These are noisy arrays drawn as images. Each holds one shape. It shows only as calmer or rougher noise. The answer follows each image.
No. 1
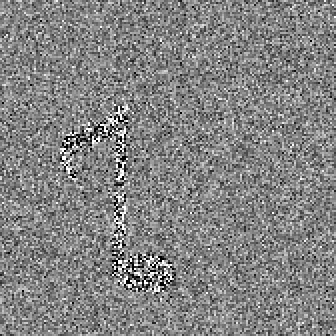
rough musical note
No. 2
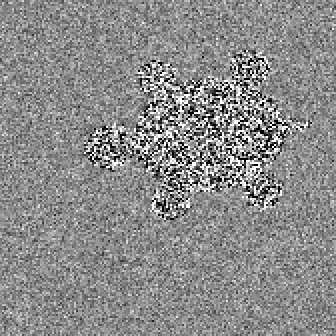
rough turtle
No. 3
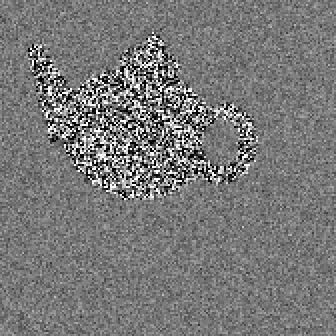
rough teapot
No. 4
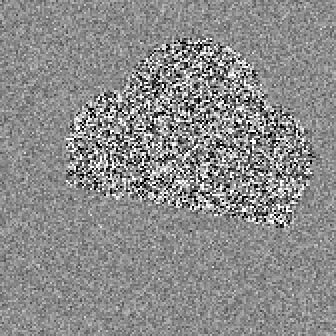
rough cloud
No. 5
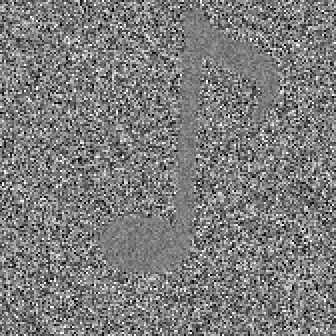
calm musical note
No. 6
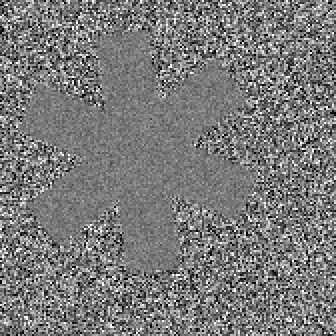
calm asterisk
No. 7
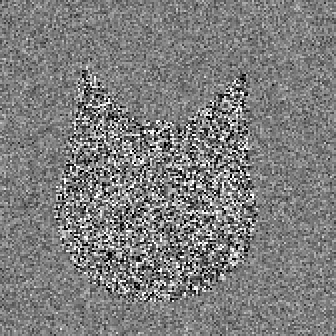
rough cat's head
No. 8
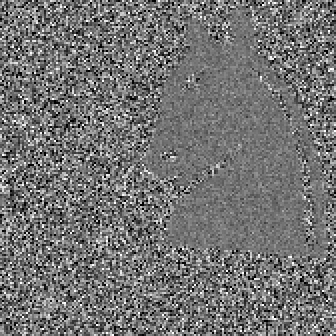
calm chess knight
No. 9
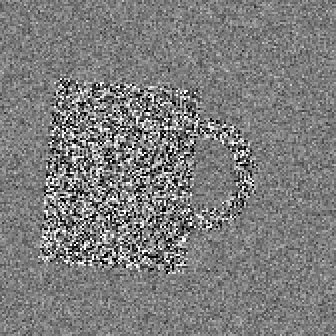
rough cup
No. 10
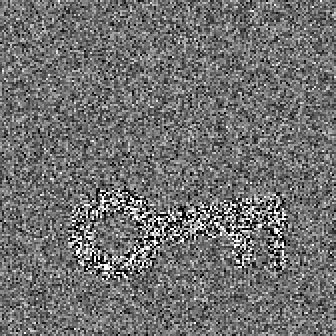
rough key
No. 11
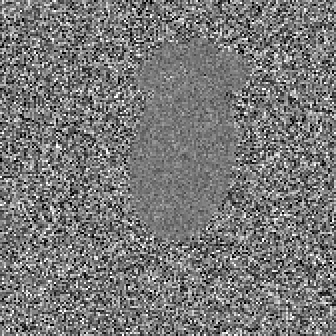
calm footprint
